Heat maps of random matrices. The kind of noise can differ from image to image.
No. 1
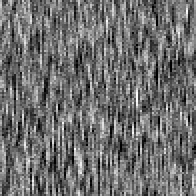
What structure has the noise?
streaked along the columns
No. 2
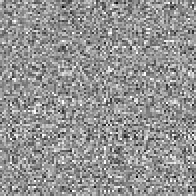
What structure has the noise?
low rank plus noise
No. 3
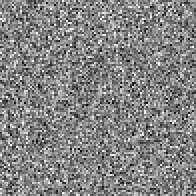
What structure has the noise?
independent entries
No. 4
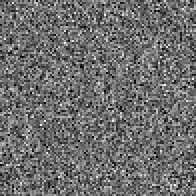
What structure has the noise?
independent entries
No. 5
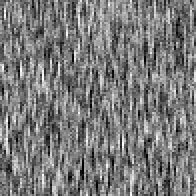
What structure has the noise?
streaked along the columns
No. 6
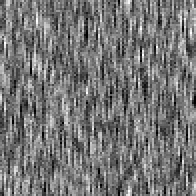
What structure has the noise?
streaked along the columns
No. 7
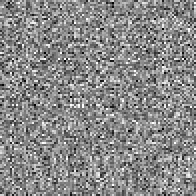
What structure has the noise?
low rank plus noise
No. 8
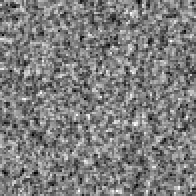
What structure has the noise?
blotchy
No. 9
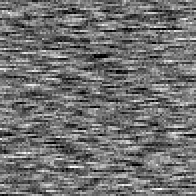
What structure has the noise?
streaked along the rows
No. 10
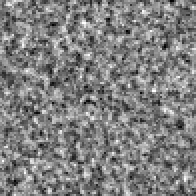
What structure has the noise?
blotchy
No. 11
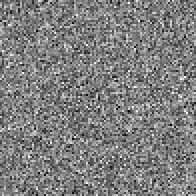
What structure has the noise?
independent entries
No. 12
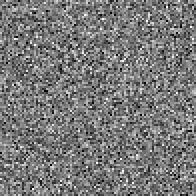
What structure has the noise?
independent entries
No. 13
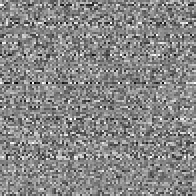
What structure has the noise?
rows of uneven size
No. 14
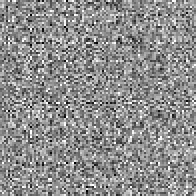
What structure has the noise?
low rank plus noise
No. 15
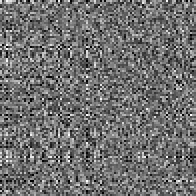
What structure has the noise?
low rank plus noise
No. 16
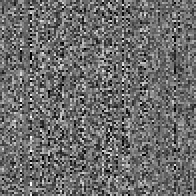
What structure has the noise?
columns of uneven size
